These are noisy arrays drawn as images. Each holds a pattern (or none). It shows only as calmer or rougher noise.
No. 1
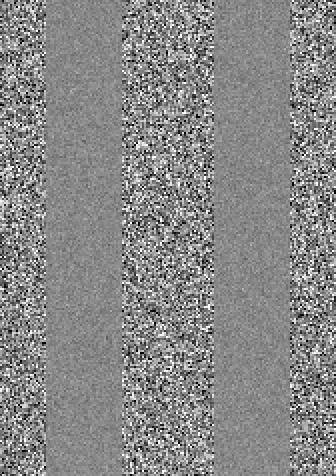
vertical stripes
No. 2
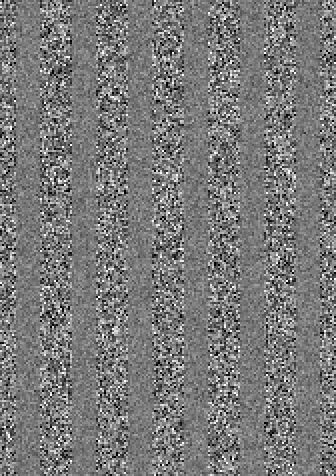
vertical stripes
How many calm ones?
6
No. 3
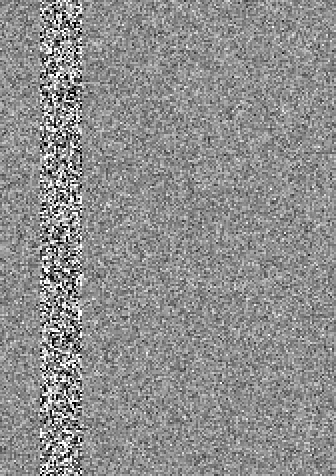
one vertical stripe
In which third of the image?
left
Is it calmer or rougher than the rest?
rougher
